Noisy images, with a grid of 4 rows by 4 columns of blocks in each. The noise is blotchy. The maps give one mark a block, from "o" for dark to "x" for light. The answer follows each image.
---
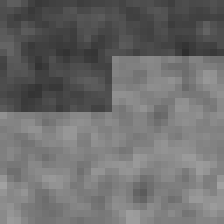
oooo
ooxx
xxxx
xxxx
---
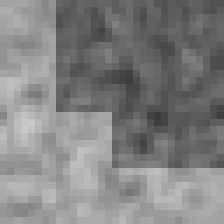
xooo
xooo
xxoo
xxxx
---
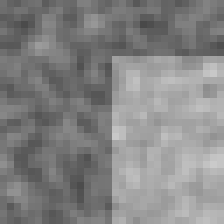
oooo
ooxx
ooxx
ooxx
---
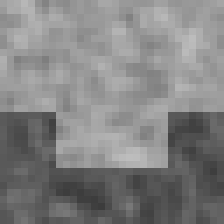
xxxx
xxxx
oxxo
oooo
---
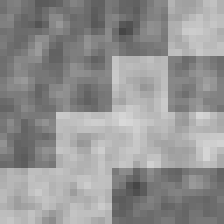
ooox
ooxo
oxxx
xxoo
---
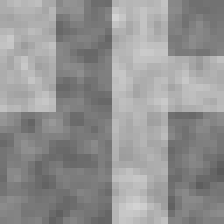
xoxo
xoxx
ooxo
ooxo
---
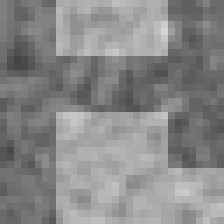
oxxo
oooo
oxxo
oxxx
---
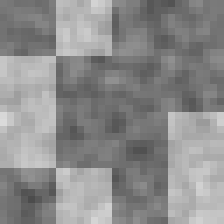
oxoo
xooo
xoox
oxox
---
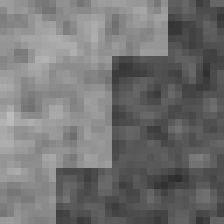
xxxo
xxoo
xxoo
xooo
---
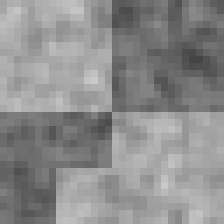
xxoo
xxoo
ooxx
oxxx
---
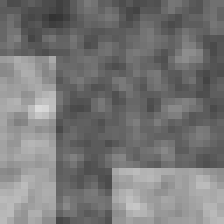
oooo
xooo
xooo
xoxx
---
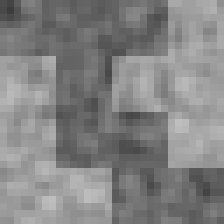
ooox
xoxx
xoox
xxoo
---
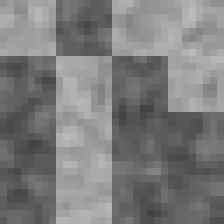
xoxx
oxox
oxoo
oxoo
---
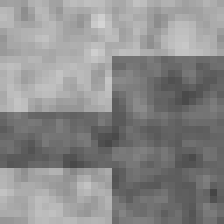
xxxx
xxoo
oooo
xxoo
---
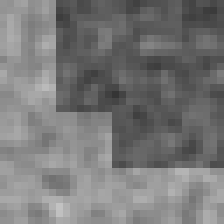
xooo
xooo
xxoo
xxxx
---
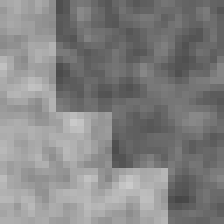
xooo
xooo
xxoo
xxxo
